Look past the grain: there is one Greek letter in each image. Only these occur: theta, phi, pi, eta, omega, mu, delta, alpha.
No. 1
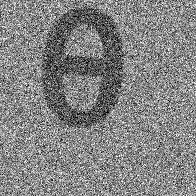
theta
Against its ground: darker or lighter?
darker
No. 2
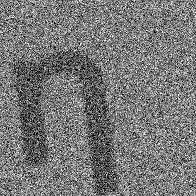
eta
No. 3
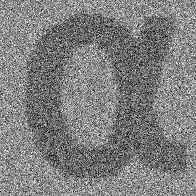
alpha
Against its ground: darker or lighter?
darker
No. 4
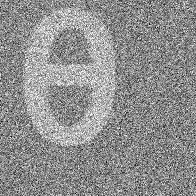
theta
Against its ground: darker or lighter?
lighter
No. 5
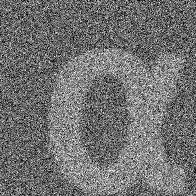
alpha
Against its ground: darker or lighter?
lighter
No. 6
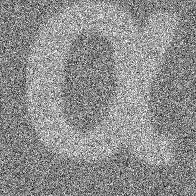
alpha
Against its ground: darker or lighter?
lighter
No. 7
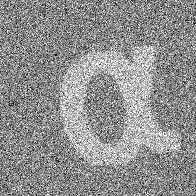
alpha
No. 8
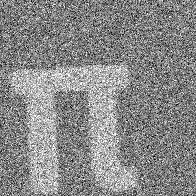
pi
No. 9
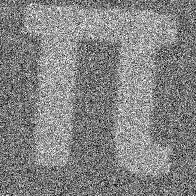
pi
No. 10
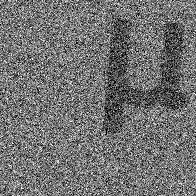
mu
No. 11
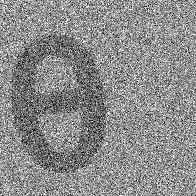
theta
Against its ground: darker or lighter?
darker
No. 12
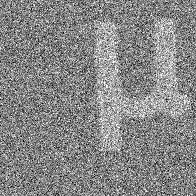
mu
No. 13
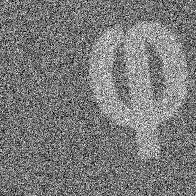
phi
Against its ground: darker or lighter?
lighter
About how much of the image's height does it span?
two thirds
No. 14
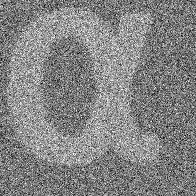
alpha
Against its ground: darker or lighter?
lighter
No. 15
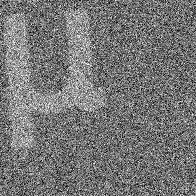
mu
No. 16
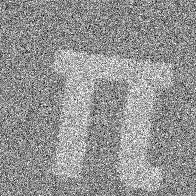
pi
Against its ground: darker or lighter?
lighter
